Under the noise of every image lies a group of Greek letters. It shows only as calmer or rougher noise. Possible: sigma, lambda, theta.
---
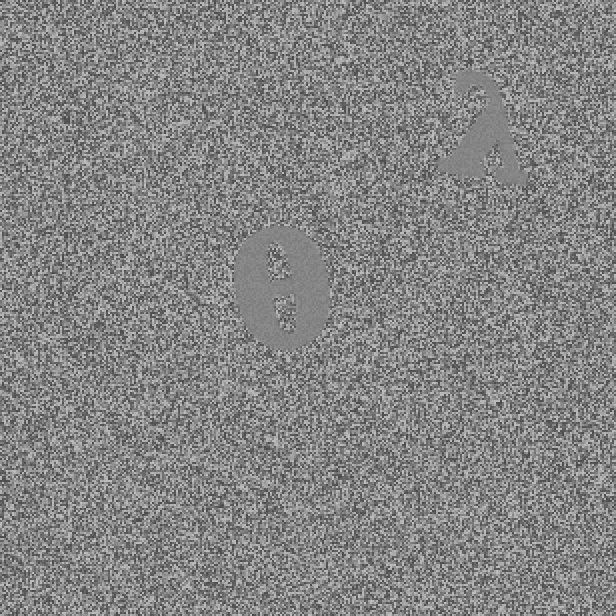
top right: lambda; centre: theta
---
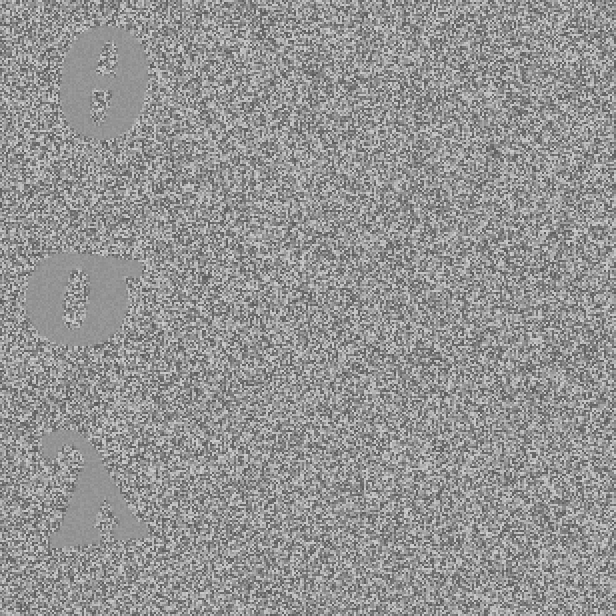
top left: theta; middle left: sigma; bottom left: lambda
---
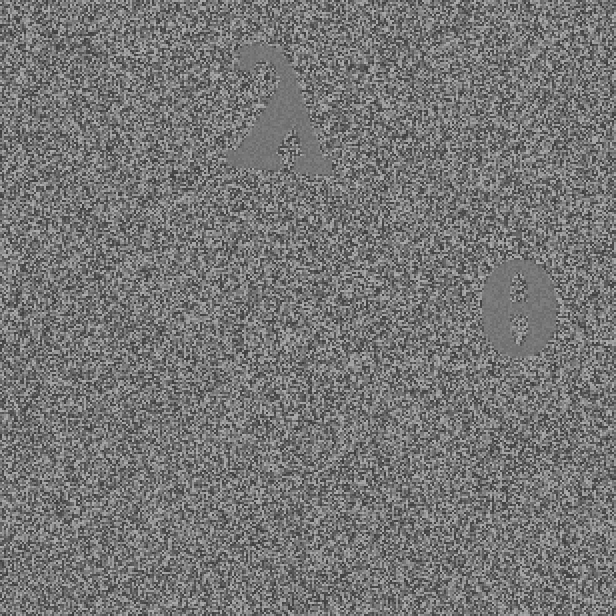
top middle: lambda; middle right: theta
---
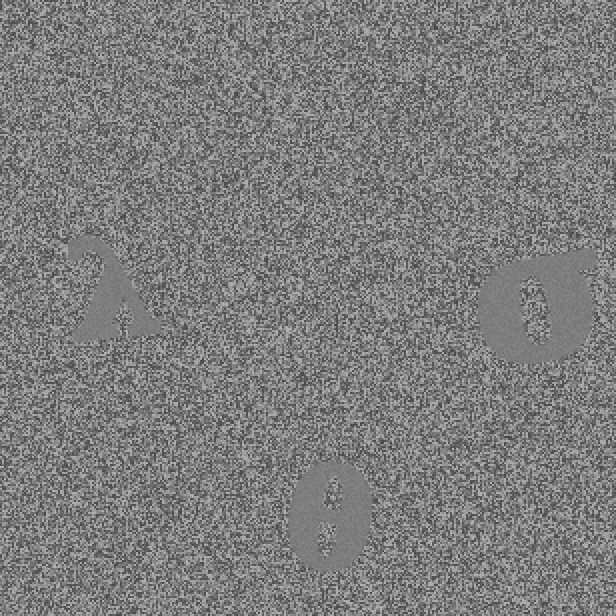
middle left: lambda; middle right: sigma; bottom middle: theta
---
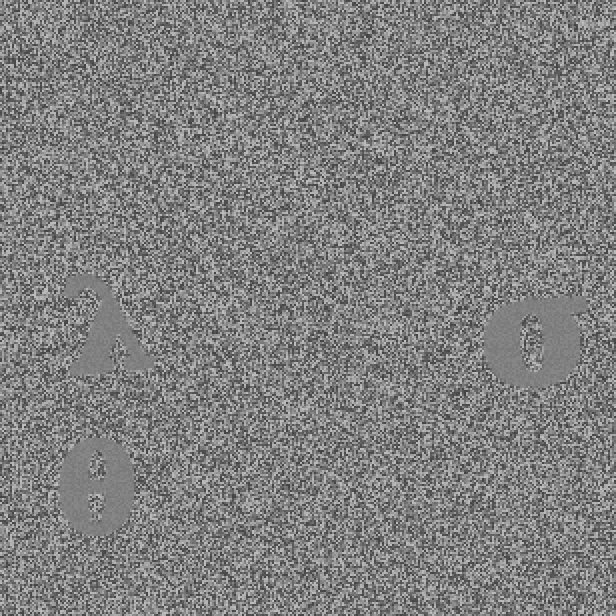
middle left: lambda; middle right: sigma; bottom left: theta
